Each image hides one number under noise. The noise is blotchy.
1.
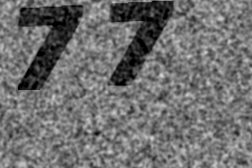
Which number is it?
77
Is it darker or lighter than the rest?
darker
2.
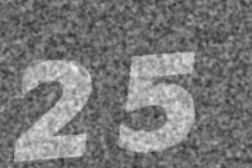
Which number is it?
25
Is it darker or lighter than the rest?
lighter
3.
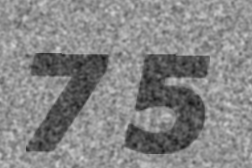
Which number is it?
75
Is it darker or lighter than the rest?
darker
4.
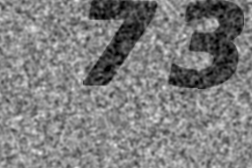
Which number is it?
73
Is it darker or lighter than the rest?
darker
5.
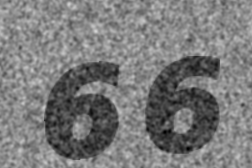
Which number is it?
66
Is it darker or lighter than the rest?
darker
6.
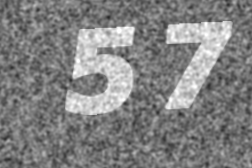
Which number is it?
57
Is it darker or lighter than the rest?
lighter
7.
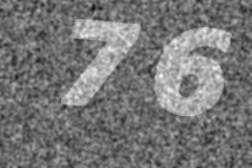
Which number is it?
76
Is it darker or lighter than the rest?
lighter
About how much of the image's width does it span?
two thirds
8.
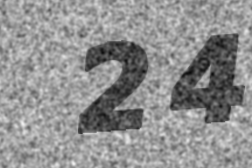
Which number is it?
24
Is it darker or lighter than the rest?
darker
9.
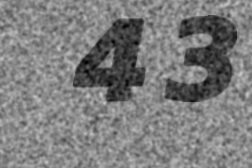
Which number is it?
43
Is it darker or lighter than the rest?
darker
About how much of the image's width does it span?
two thirds
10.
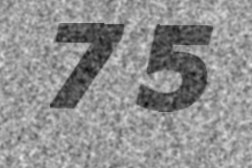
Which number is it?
75
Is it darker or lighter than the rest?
darker
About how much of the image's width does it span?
two thirds
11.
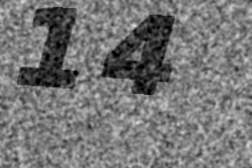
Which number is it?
14
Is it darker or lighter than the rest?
darker
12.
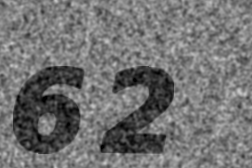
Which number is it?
62
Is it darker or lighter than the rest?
darker
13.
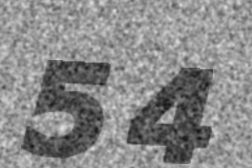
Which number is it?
54
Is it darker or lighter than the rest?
darker
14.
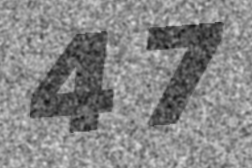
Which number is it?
47
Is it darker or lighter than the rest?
darker
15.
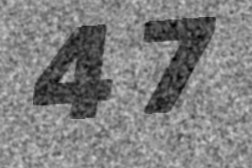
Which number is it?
47
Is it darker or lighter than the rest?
darker
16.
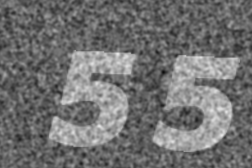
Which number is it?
55
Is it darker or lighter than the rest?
lighter
